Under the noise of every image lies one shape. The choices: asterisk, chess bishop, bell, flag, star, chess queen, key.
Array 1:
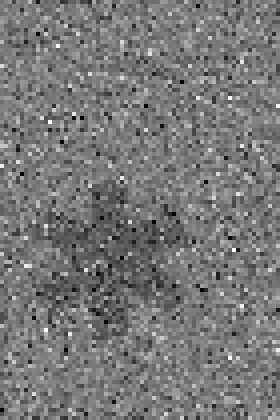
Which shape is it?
asterisk
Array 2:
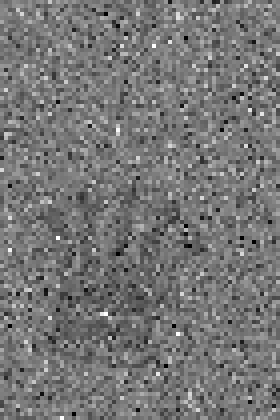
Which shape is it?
chess queen
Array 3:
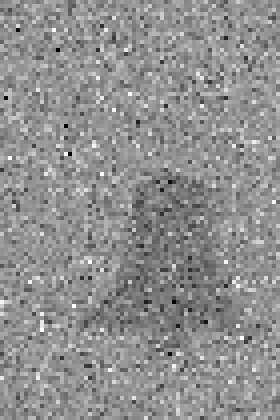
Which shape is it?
bell
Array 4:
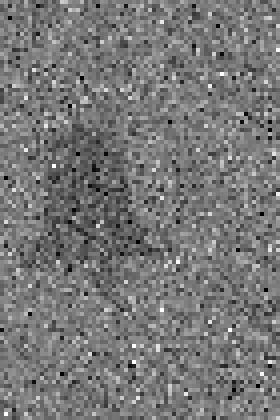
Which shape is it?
bell
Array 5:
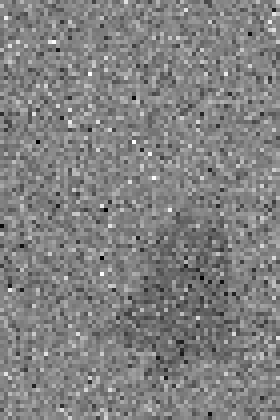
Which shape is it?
bell
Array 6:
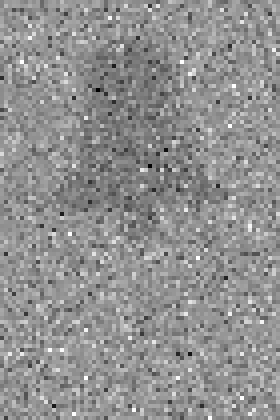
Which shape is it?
bell
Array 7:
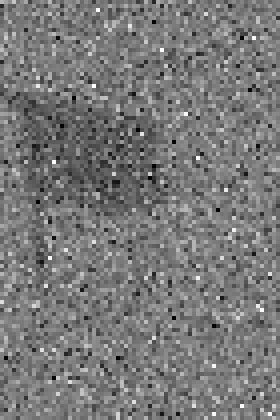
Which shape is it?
flag
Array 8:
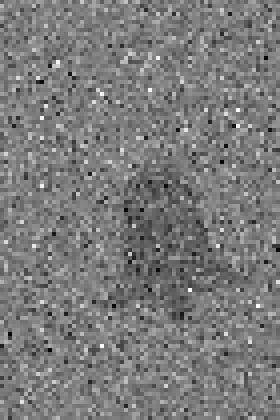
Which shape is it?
bell
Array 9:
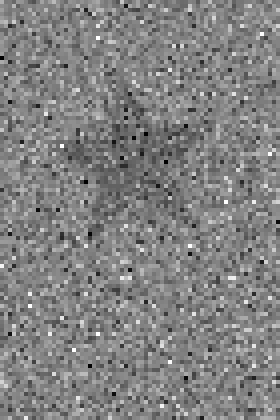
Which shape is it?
star
